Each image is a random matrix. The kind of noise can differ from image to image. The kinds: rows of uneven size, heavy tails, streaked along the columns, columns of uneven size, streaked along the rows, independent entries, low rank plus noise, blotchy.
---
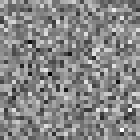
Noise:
independent entries
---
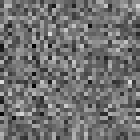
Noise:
low rank plus noise
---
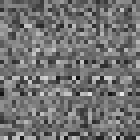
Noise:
rows of uneven size
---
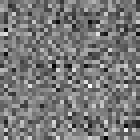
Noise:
low rank plus noise
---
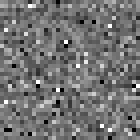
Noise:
heavy tails
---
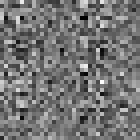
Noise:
low rank plus noise
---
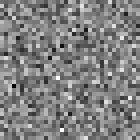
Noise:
independent entries
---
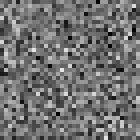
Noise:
independent entries
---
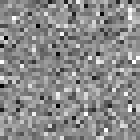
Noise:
heavy tails
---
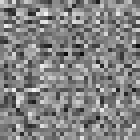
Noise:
low rank plus noise
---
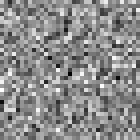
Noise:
low rank plus noise
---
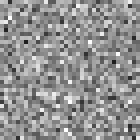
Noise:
independent entries
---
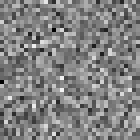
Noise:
low rank plus noise
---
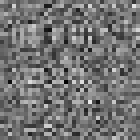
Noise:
low rank plus noise
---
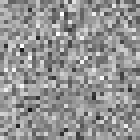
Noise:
independent entries
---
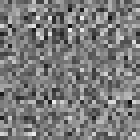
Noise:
low rank plus noise
